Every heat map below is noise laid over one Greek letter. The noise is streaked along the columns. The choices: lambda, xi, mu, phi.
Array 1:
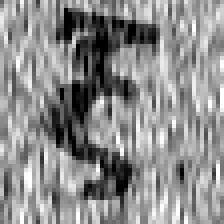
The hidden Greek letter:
xi
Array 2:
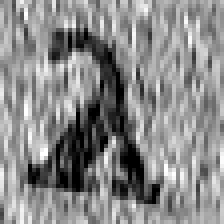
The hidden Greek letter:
lambda
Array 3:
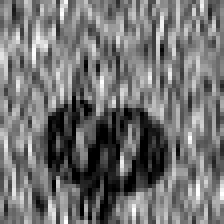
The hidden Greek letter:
phi
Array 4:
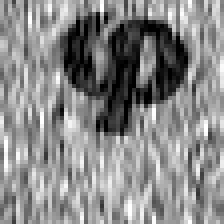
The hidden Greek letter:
phi
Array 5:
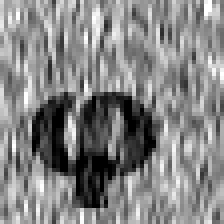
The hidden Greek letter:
phi
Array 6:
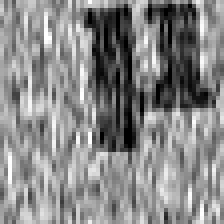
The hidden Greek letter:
mu
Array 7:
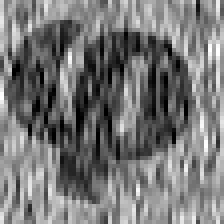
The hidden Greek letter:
phi
